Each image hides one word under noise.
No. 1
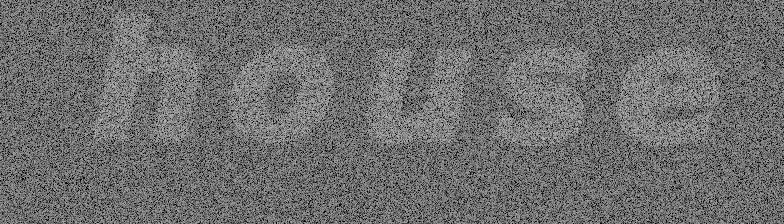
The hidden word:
house
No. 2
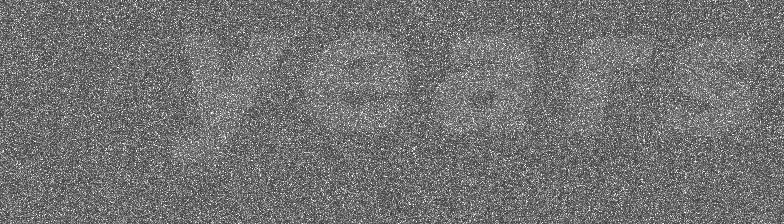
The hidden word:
years
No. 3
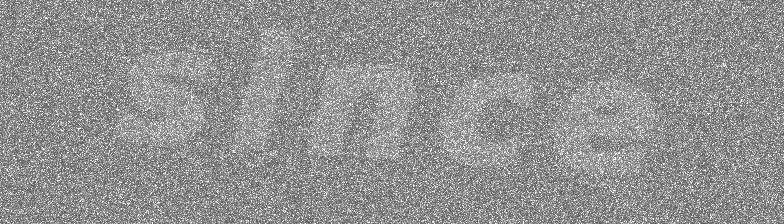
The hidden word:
since
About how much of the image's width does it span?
two thirds
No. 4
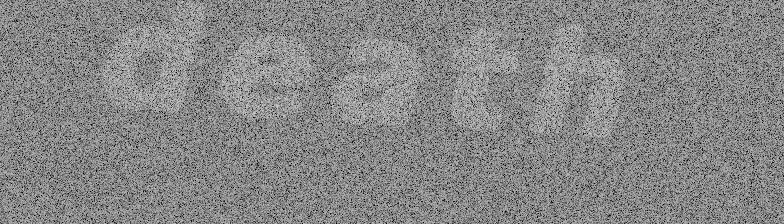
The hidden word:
death
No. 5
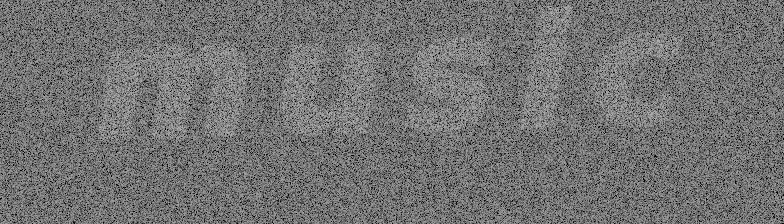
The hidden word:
music
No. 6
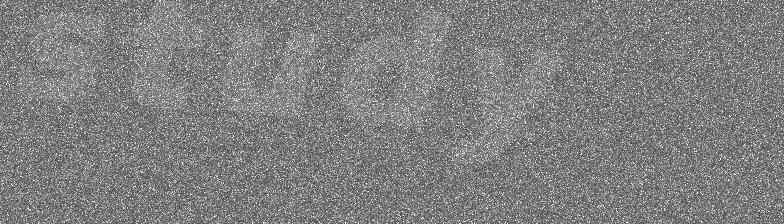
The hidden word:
study
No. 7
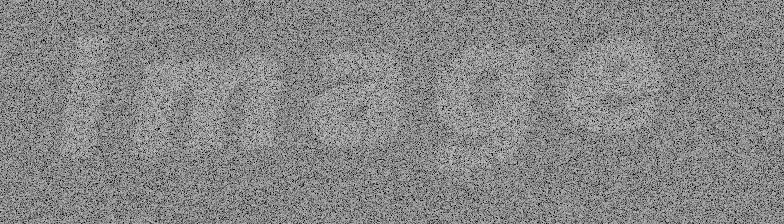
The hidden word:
image
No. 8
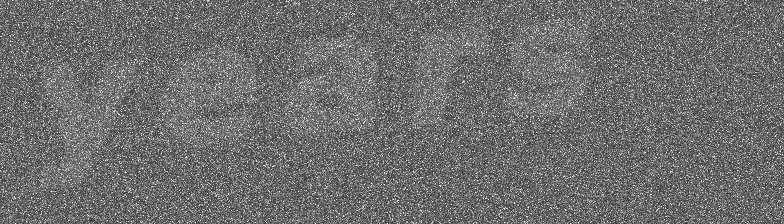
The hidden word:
years
